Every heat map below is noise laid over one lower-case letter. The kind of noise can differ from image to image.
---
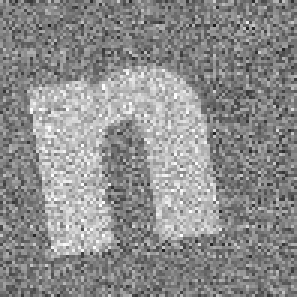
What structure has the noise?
low rank plus noise
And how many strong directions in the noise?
five to eight
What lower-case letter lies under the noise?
n
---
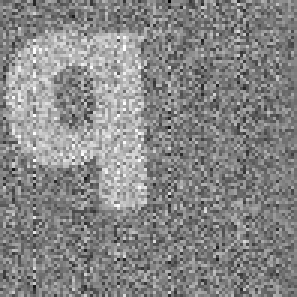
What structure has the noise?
columns of uneven size
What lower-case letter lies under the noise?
q
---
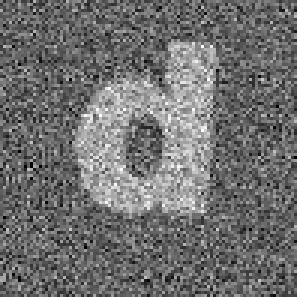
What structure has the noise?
low rank plus noise
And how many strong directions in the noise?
five to eight
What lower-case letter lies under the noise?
d
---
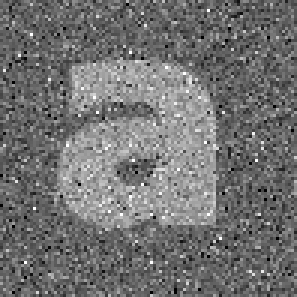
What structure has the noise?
heavy tails
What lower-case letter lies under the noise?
a
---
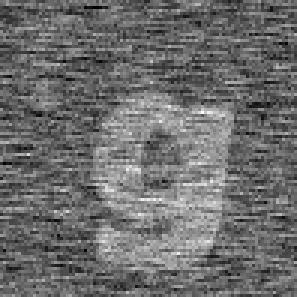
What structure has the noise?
streaked along the rows
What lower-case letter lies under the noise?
g
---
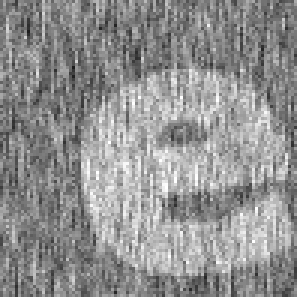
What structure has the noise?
streaked along the columns
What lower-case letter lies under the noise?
e
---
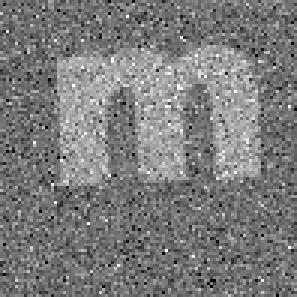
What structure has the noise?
heavy tails
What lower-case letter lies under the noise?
m
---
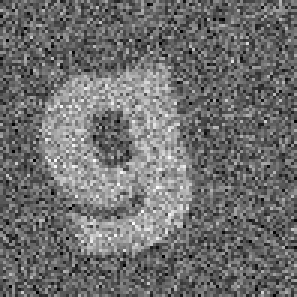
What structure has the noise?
independent entries
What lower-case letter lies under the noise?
g
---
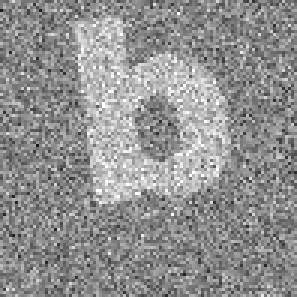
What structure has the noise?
independent entries
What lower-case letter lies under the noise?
b
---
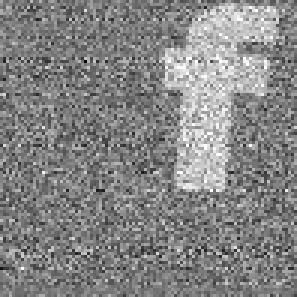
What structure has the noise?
rows of uneven size
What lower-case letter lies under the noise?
f
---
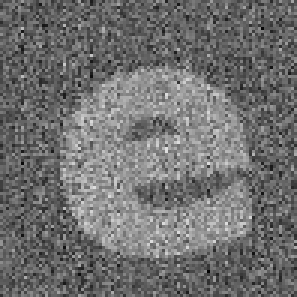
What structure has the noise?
columns of uneven size
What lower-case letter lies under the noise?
e
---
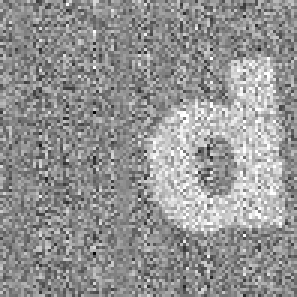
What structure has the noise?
columns of uneven size
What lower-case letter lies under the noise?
d
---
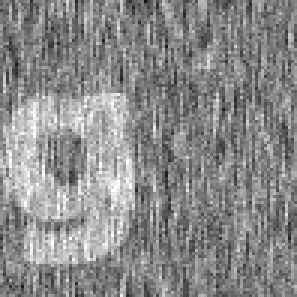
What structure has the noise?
streaked along the columns
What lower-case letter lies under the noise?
g
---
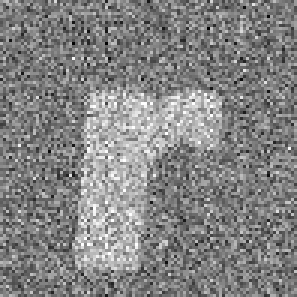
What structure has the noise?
low rank plus noise
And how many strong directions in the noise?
one
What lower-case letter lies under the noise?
r
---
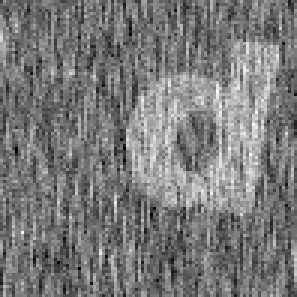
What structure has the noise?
streaked along the columns
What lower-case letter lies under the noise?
d
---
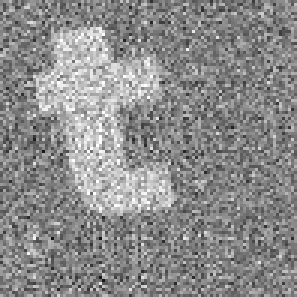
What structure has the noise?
low rank plus noise
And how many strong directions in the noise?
two
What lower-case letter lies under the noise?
t
